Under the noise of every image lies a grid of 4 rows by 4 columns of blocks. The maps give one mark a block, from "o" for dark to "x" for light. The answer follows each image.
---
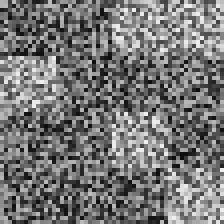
o o x x
x o o o
o o x o
o o o x
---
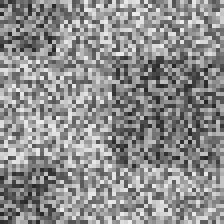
o x x x
x x o o
x x o o
o x x x
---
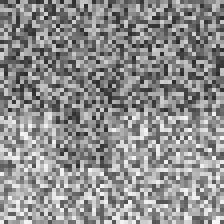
o o o o
o o o o
x o x x
x x x x
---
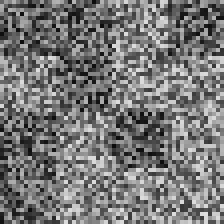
o o x o
x o x x
o x o x
o x x x
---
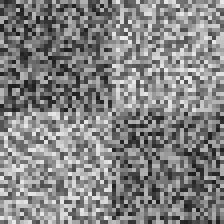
o o x x
o o x x
x x o o
x x o o
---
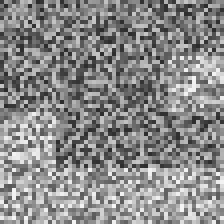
o o o o
o o o x
x o o o
x x x x
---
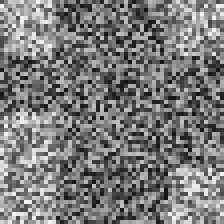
x o o x
o o o o
x o o o
x o o x
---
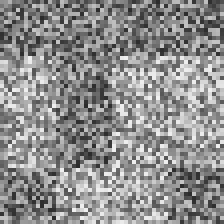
o o o o
x o x x
x o x x
o x x o
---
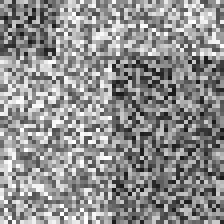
o x x x
x x o o
x x o o
x x o o
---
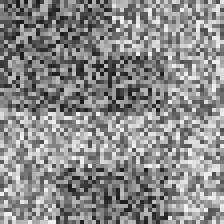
o o x x
o o o x
x x x x
x o o x
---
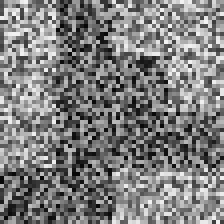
x o x x
x o o x
x o o o
o o x x
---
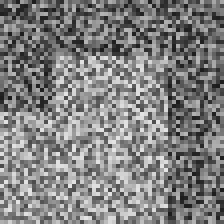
o o o o
o x x o
x x x o
x x x o
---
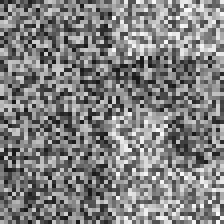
o o x x
o o o o
o o x o
o o x x
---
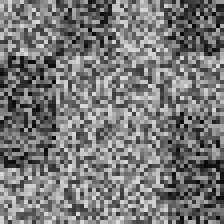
x o x o
o x x x
o x x o
x x x o
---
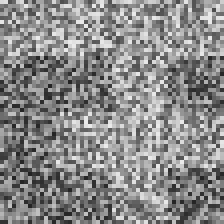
x x x x
o o x o
o x x x
o o x o
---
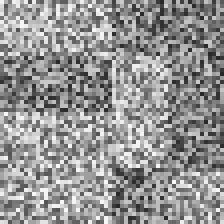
x x o o
o o x o
x x x o
x x o x
